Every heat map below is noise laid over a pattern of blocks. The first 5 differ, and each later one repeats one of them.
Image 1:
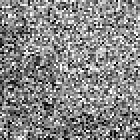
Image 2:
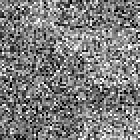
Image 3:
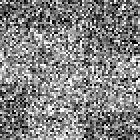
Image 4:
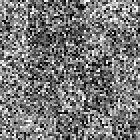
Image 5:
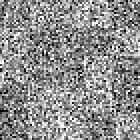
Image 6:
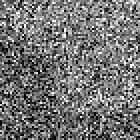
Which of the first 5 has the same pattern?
1
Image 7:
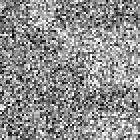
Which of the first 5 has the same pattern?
2
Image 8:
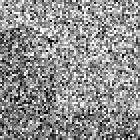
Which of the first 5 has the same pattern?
1
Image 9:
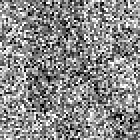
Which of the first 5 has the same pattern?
4
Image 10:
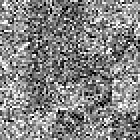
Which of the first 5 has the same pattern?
4
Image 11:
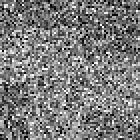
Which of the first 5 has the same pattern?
3
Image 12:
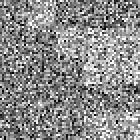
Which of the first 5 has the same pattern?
2
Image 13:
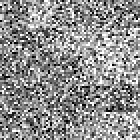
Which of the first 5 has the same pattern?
2
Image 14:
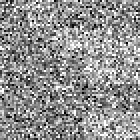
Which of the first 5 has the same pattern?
2
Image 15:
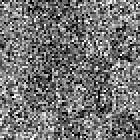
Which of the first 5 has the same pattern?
4
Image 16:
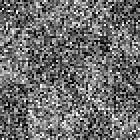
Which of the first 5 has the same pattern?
5
